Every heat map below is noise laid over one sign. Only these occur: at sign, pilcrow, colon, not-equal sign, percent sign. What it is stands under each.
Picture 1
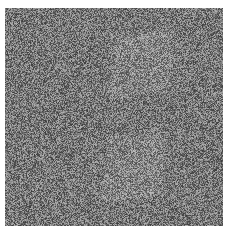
colon
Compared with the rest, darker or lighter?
lighter
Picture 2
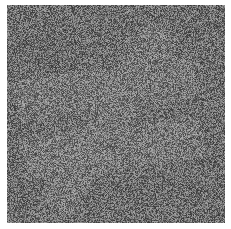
not-equal sign
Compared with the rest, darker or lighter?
lighter
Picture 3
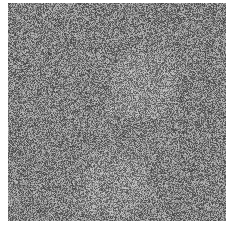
colon
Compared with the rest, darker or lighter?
lighter
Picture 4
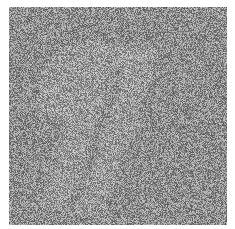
pilcrow
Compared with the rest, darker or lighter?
lighter
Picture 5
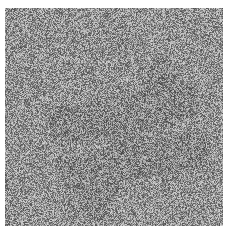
not-equal sign
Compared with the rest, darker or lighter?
darker
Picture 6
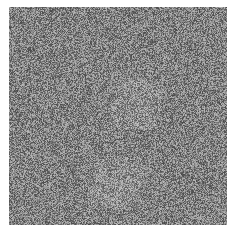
colon
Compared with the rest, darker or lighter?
lighter
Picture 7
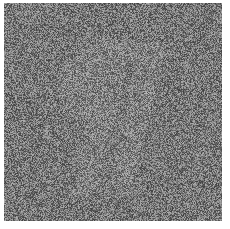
pilcrow
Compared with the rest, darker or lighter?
lighter
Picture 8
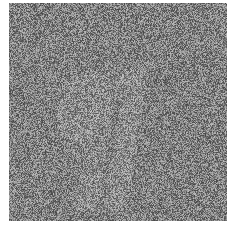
pilcrow
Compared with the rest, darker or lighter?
lighter
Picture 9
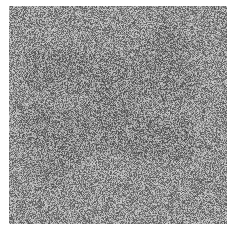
not-equal sign
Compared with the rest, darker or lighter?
darker
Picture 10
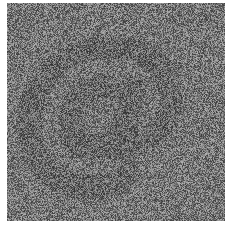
at sign
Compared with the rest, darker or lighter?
darker
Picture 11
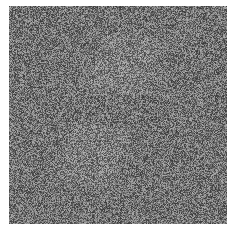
colon
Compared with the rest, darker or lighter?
lighter
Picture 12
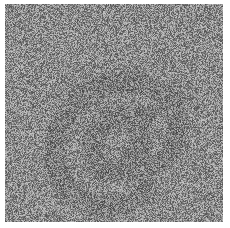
at sign
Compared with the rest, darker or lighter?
darker
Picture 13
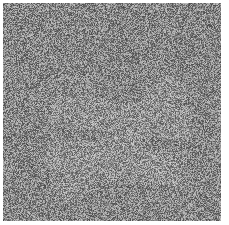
not-equal sign
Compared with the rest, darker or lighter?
lighter
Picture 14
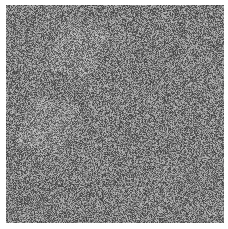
colon
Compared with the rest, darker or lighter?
lighter
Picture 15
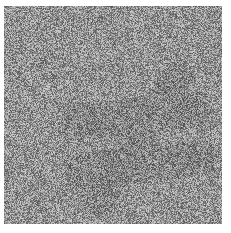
not-equal sign
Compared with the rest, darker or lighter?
darker
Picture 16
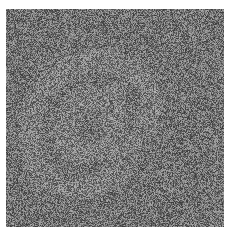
at sign
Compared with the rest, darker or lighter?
lighter
